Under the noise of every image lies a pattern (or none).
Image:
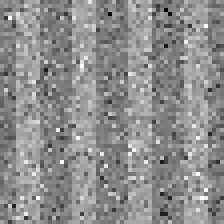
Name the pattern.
vertical stripes
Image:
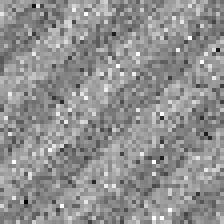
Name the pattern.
diagonal stripes
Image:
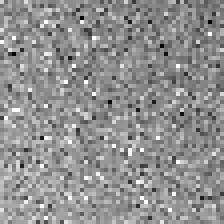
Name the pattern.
a smooth slope
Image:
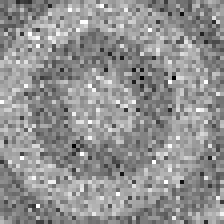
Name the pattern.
rings round one point
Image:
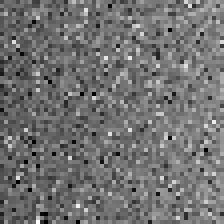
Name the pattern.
a smooth slope
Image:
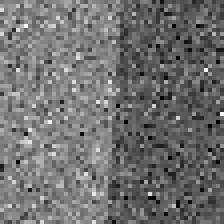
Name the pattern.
a sharp edge
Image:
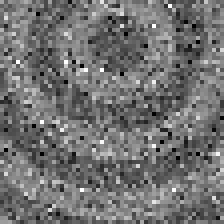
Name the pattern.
rings round one point
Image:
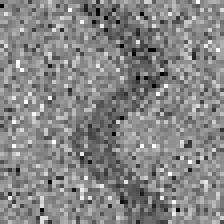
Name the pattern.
a wavy band
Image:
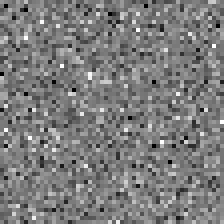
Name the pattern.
only noise
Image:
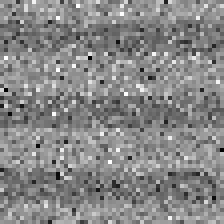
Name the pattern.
horizontal stripes
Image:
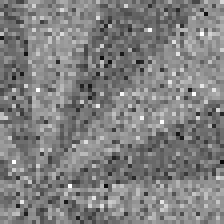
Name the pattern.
spokes from one point
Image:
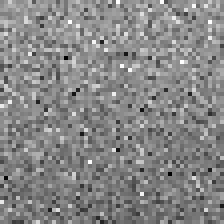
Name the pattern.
a smooth slope
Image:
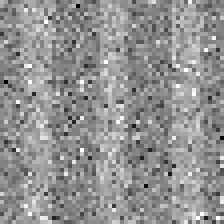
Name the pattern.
vertical stripes
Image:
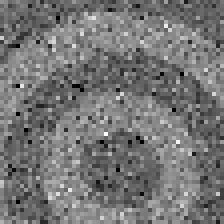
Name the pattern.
rings round one point
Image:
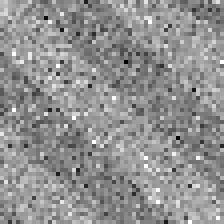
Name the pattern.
diagonal stripes
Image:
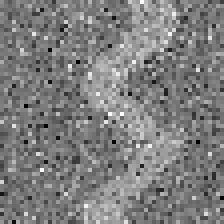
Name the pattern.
a wavy band
